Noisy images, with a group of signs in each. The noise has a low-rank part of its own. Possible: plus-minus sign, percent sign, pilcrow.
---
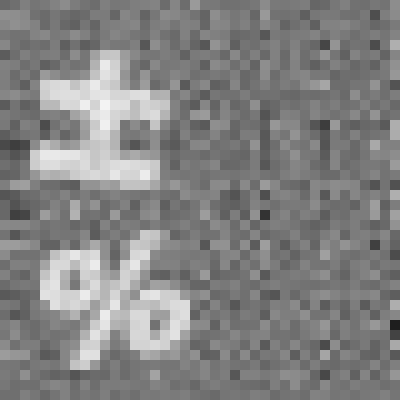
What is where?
top left: plus-minus sign; bottom left: percent sign
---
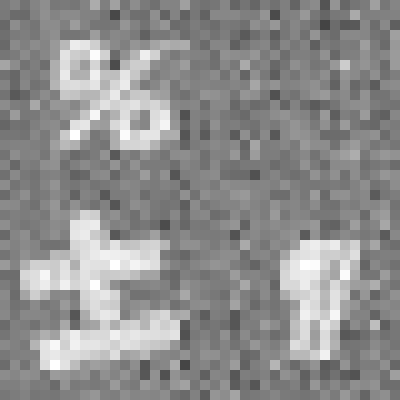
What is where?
top left: percent sign; bottom left: plus-minus sign; bottom right: pilcrow
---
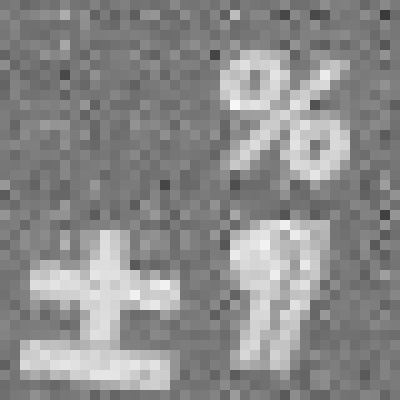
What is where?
top right: percent sign; bottom left: plus-minus sign; bottom right: pilcrow
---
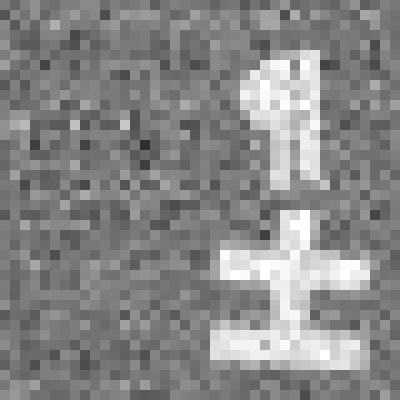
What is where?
top right: pilcrow; bottom right: plus-minus sign
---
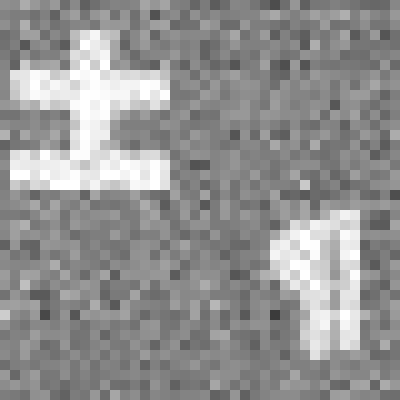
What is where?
top left: plus-minus sign; bottom right: pilcrow
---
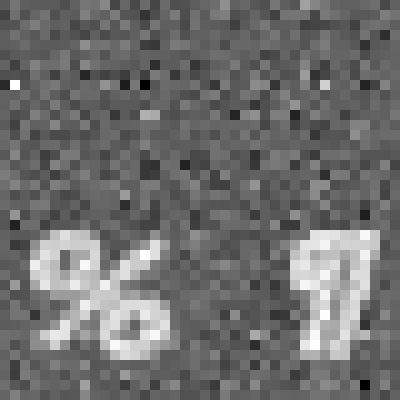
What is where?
bottom left: percent sign; bottom right: pilcrow
